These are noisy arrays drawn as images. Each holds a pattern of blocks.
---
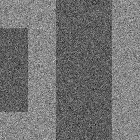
top and bottom mirror each other
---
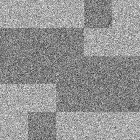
the same after a half turn
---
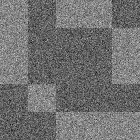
mirrored about the diagonal from the bottom left
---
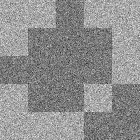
mirrored about the diagonal from the top left
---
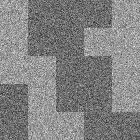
no symmetry
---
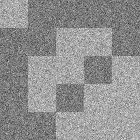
mirrored about the diagonal from the top left
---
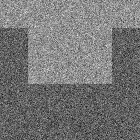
left and right mirror each other
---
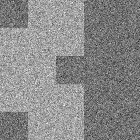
top and bottom mirror each other
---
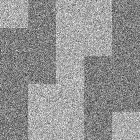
the same after a half turn
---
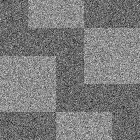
the same after a half turn
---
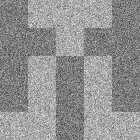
left and right mirror each other
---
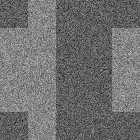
top and bottom mirror each other
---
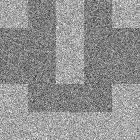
left and right mirror each other
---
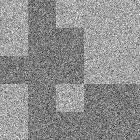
no symmetry
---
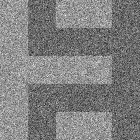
top and bottom mirror each other
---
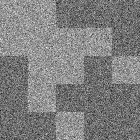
mirrored about the diagonal from the top left
